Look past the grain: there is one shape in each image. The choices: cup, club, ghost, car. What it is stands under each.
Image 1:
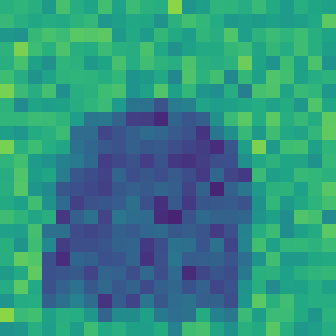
ghost
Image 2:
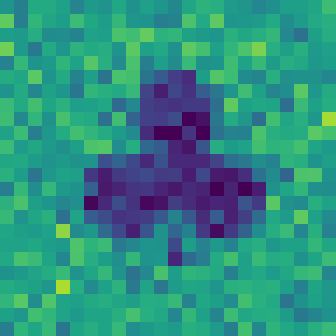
club
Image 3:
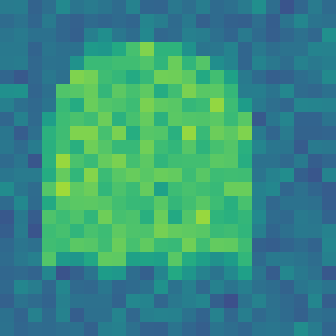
ghost
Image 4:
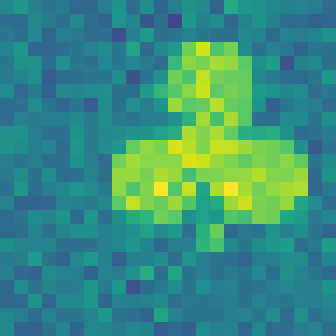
club
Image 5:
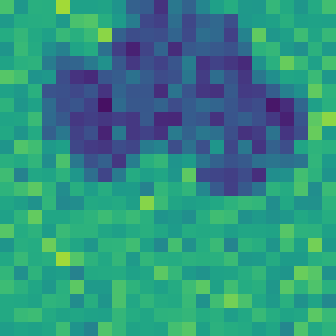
car
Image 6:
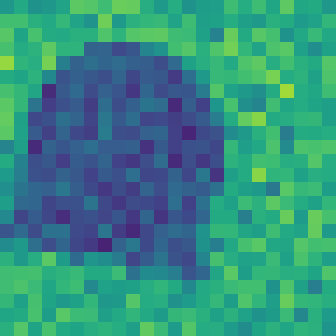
ghost
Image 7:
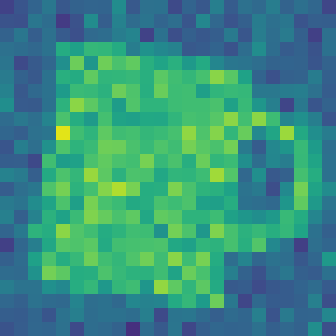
cup
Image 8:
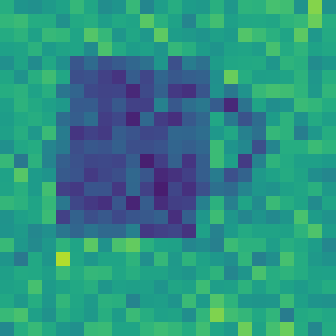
cup
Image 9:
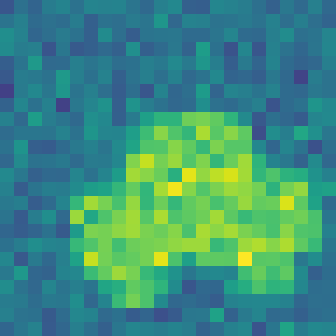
car
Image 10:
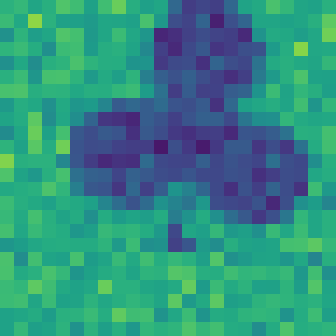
club
